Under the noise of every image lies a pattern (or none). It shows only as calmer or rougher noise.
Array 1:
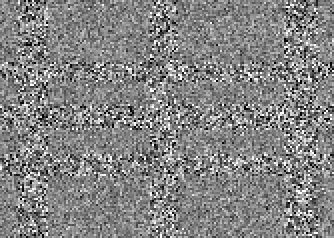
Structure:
bands of rows crossing bands of columns
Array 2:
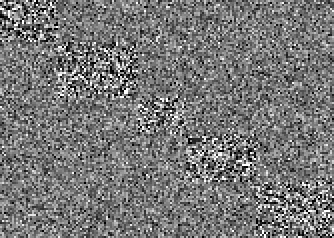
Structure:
blocks along the diagonal
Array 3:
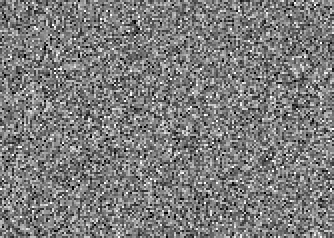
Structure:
only noise
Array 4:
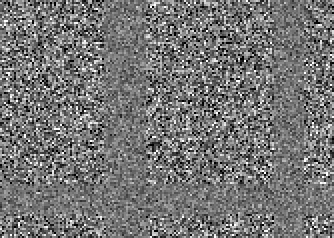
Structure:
bands of rows crossing bands of columns
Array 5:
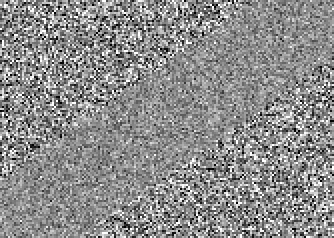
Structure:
a diagonal band
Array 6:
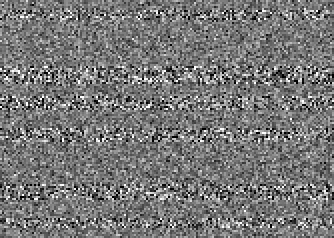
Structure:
bands of rows
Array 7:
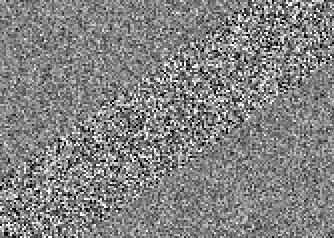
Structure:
a diagonal band
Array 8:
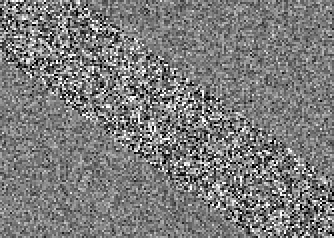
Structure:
a diagonal band
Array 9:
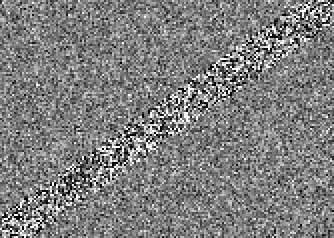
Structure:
a diagonal band
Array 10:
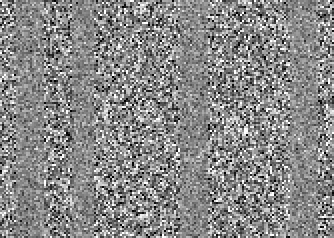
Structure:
bands of columns
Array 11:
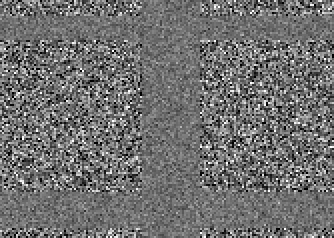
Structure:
bands of rows crossing bands of columns
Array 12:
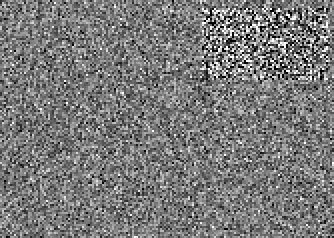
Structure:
one block
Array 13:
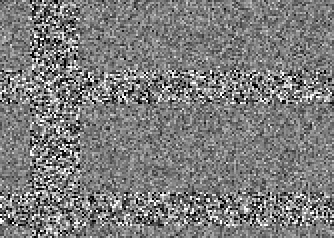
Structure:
bands of rows crossing bands of columns
